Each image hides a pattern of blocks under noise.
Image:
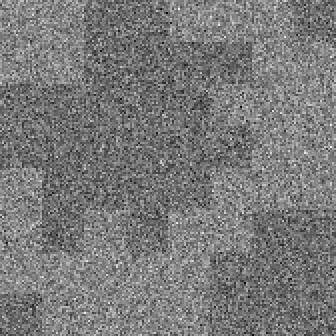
mirrored about the diagonal from the top left
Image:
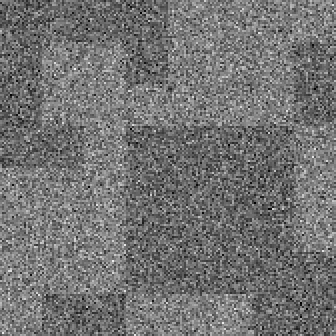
mirrored about the diagonal from the top left
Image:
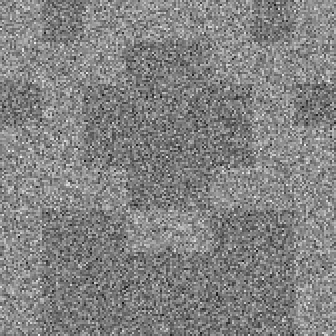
left and right mirror each other
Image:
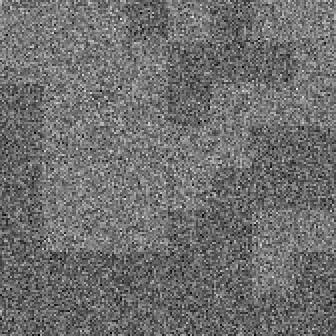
no symmetry
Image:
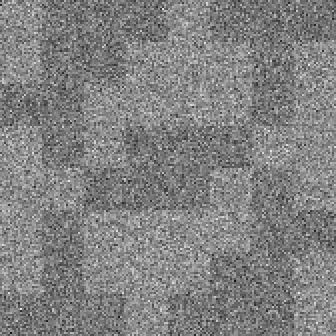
the same after a half turn
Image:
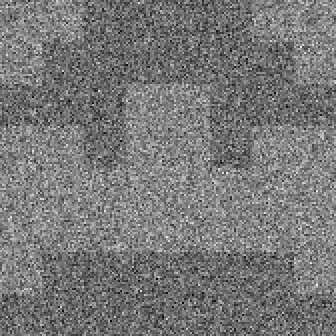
left and right mirror each other
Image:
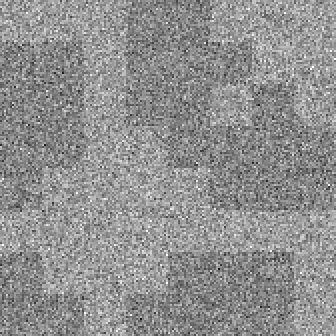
mirrored about the diagonal from the bottom left
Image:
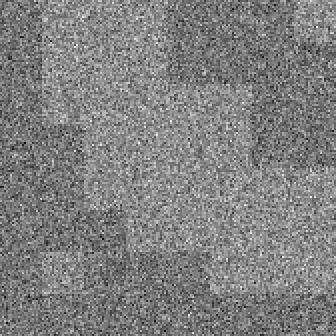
mirrored about the diagonal from the bottom left
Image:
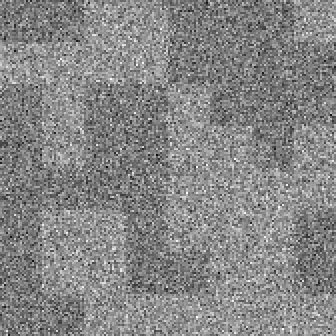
no symmetry
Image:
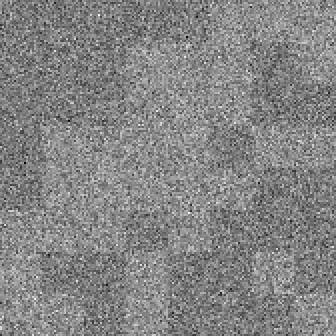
mirrored about the diagonal from the top left
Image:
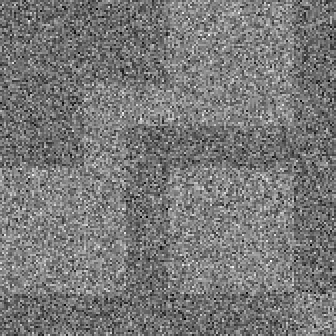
mirrored about the diagonal from the top left
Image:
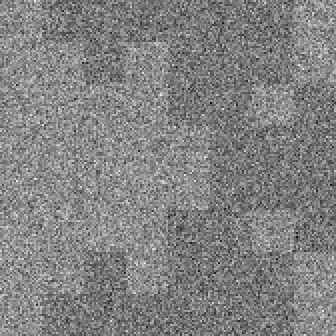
top and bottom mirror each other
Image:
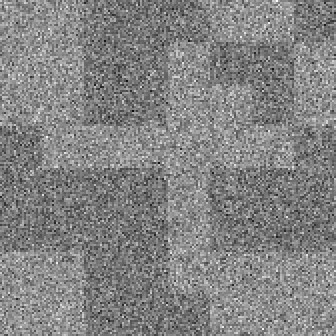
mirrored about the diagonal from the bottom left
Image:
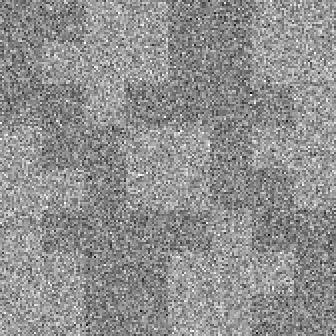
the same after a half turn
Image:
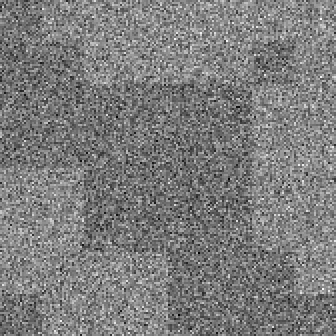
mirrored about the diagonal from the bottom left
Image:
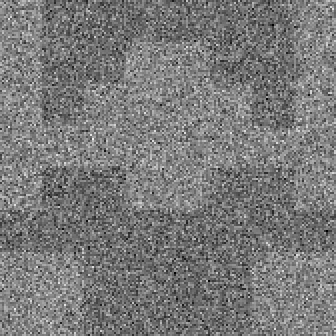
left and right mirror each other
